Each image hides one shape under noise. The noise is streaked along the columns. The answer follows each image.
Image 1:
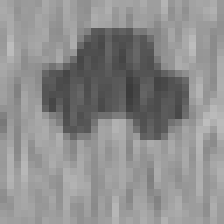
car
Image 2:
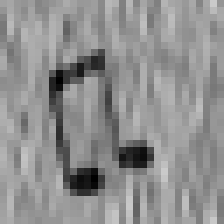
pair of musical notes
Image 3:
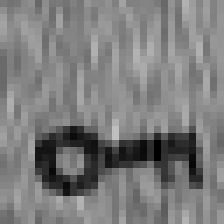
key
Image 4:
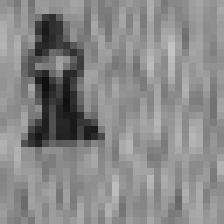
chess bishop
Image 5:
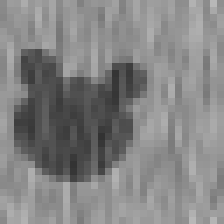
bear's head
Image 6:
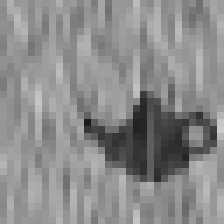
teapot
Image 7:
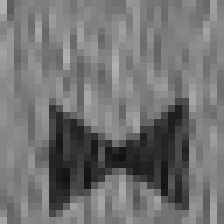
bow tie
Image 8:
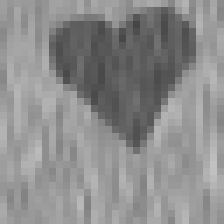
heart
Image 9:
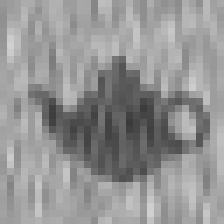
teapot
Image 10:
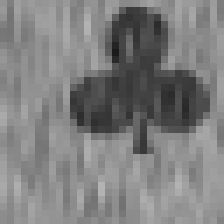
club
